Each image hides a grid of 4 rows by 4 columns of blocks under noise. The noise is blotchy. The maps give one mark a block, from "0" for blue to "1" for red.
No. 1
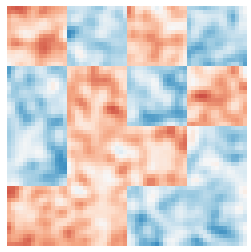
1 0 1 0
0 1 0 1
0 1 1 0
1 1 0 0
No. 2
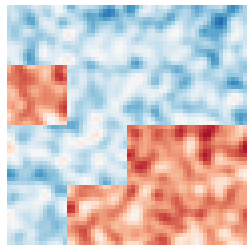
0 0 0 0
1 0 0 0
0 0 1 1
0 1 1 1
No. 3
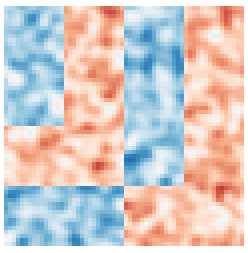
0 1 0 1
0 1 0 1
1 1 0 1
0 0 1 1
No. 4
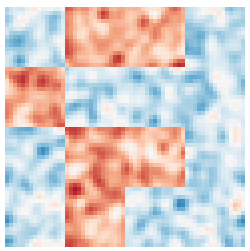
0 1 1 0
1 0 0 0
0 1 1 0
0 1 0 0
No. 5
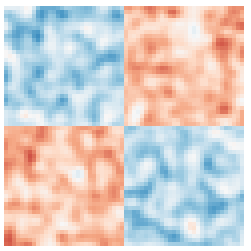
0 0 1 1
0 0 1 1
1 1 0 0
1 1 0 0
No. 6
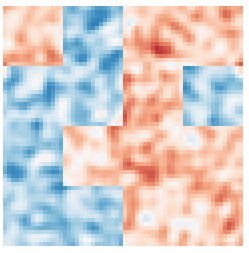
1 0 1 1
0 0 1 0
0 1 1 1
0 0 1 1
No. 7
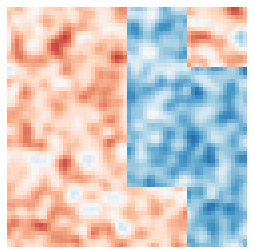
1 1 0 1
1 1 0 0
1 1 0 0
1 1 1 0
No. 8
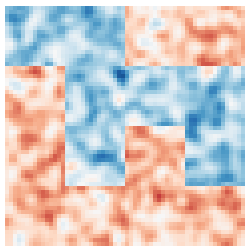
0 0 1 1
1 0 0 0
1 0 1 0
1 1 1 1
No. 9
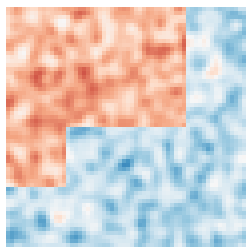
1 1 1 0
1 1 1 0
1 0 0 0
0 0 0 0
